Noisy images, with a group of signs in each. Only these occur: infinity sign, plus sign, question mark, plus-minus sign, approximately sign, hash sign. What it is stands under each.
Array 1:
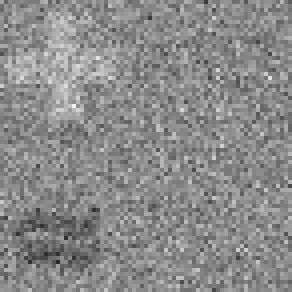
top left: light plus sign; bottom left: dark approximately sign
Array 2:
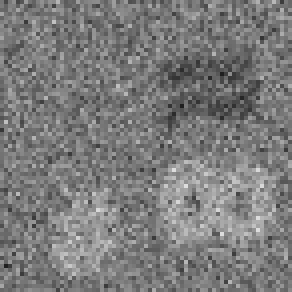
top right: dark approximately sign; bottom left: light hash sign; bottom right: light infinity sign
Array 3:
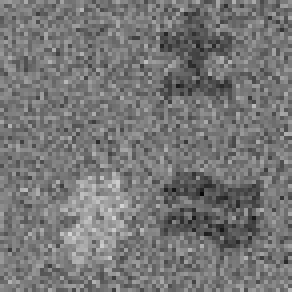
top right: dark plus-minus sign; bottom left: light hash sign; bottom right: dark approximately sign
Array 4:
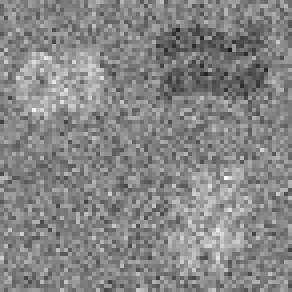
top left: light infinity sign; top right: dark approximately sign; bottom right: light hash sign
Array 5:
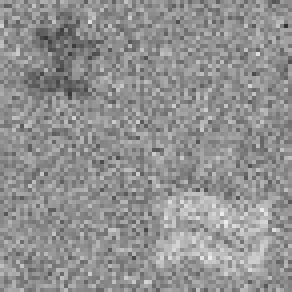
top left: dark plus-minus sign; bottom right: light approximately sign
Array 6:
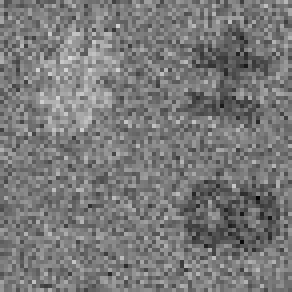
top left: light hash sign; top right: dark plus-minus sign; bottom right: dark infinity sign
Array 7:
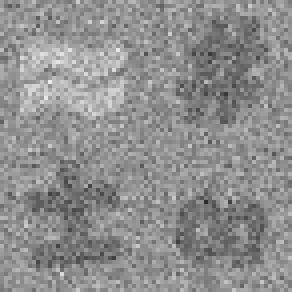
top left: light approximately sign; top right: dark hash sign; bottom left: dark plus-minus sign; bottom right: dark infinity sign
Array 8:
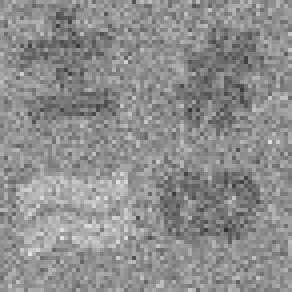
top left: dark plus-minus sign; top right: dark hash sign; bottom left: light approximately sign; bottom right: dark infinity sign
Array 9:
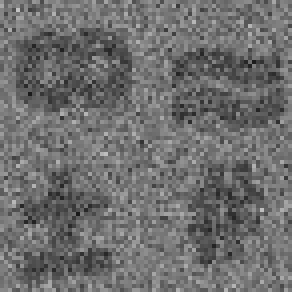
top left: dark infinity sign; top right: dark approximately sign; bottom left: dark plus-minus sign; bottom right: dark hash sign
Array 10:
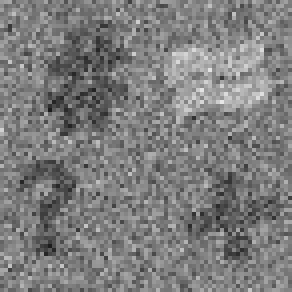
top left: dark hash sign; top right: light approximately sign; bottom left: dark question mark; bottom right: dark plus sign
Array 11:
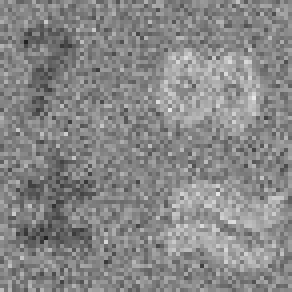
top left: dark question mark; top right: light infinity sign; bottom left: dark plus-minus sign; bottom right: light approximately sign
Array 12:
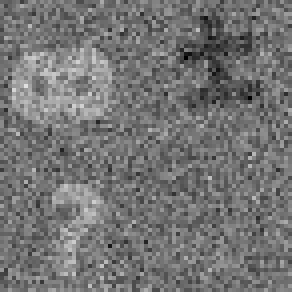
top left: light infinity sign; top right: dark plus-minus sign; bottom left: light question mark
